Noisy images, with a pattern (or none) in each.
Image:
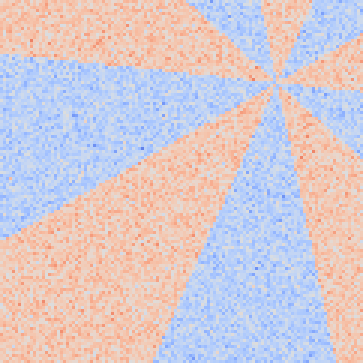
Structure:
spokes from one point
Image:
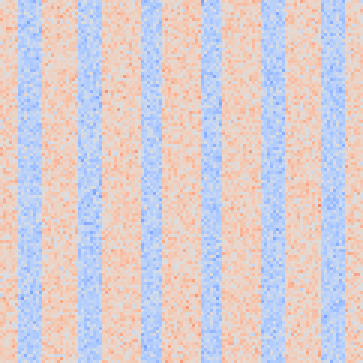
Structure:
vertical stripes
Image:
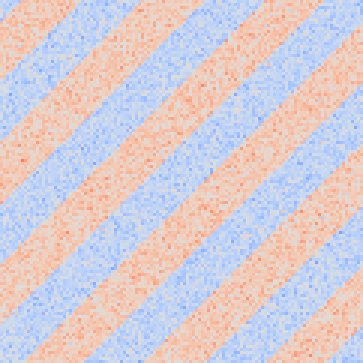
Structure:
diagonal stripes
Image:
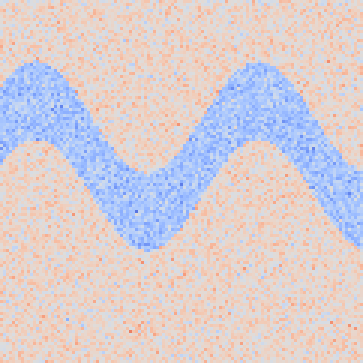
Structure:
a wavy band
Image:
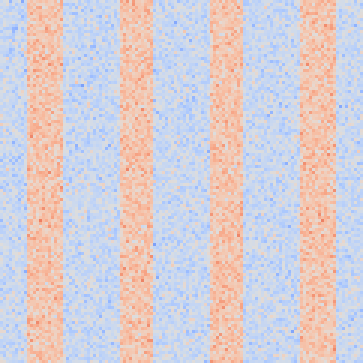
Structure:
vertical stripes
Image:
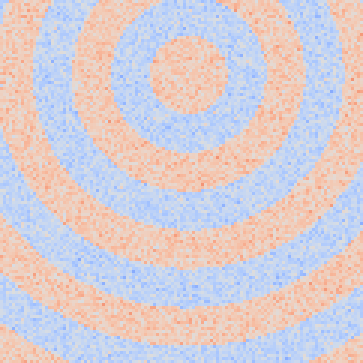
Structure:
rings round one point
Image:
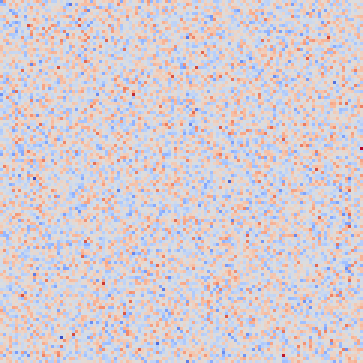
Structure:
only noise
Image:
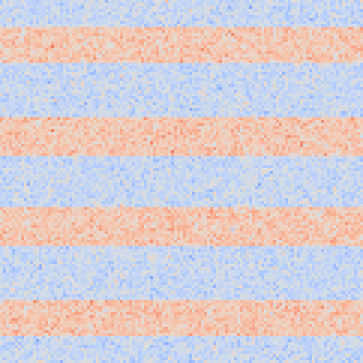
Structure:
horizontal stripes
